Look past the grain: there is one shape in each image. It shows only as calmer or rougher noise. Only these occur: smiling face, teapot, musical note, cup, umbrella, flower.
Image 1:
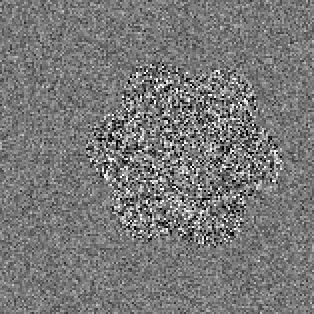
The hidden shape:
flower
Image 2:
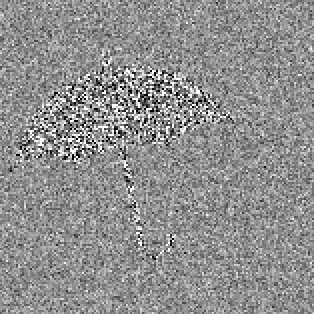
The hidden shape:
umbrella
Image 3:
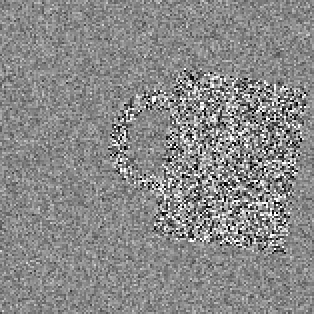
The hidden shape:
cup
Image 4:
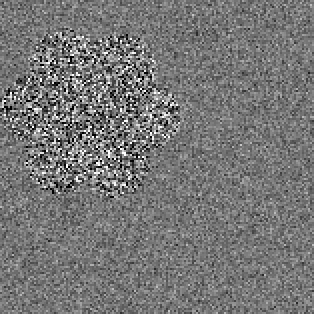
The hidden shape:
flower
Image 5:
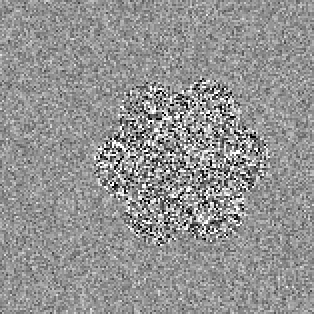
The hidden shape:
flower
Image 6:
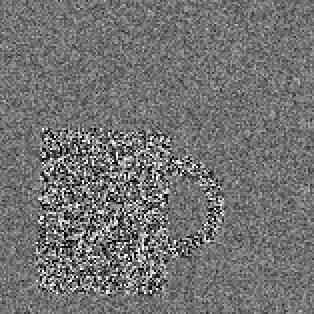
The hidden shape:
cup
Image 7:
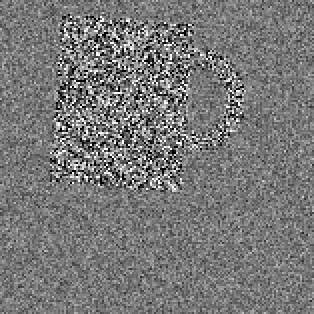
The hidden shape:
cup
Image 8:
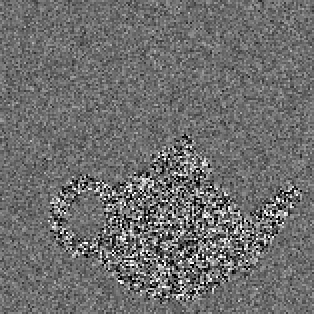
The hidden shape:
teapot
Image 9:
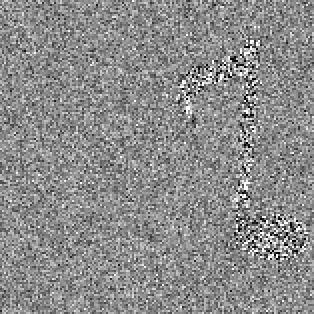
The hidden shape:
musical note
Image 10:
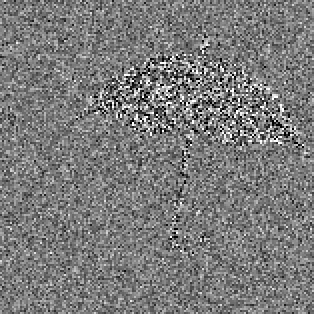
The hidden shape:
umbrella
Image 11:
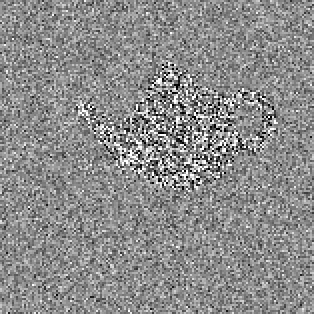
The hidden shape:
teapot
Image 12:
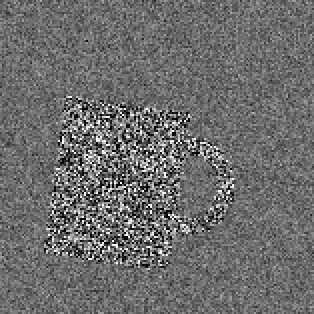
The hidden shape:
cup
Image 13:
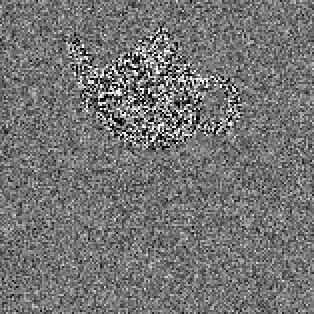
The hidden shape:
teapot
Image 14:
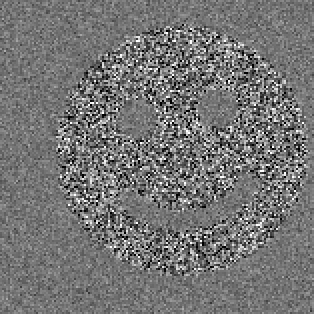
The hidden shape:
smiling face
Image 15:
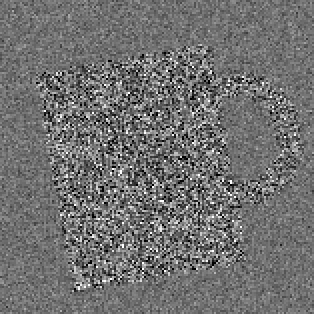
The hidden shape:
cup
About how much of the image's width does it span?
nearly all
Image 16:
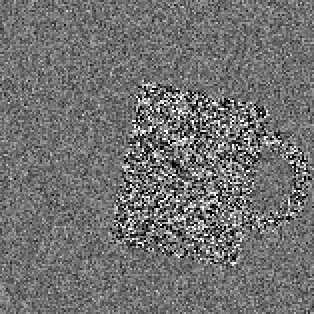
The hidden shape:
cup
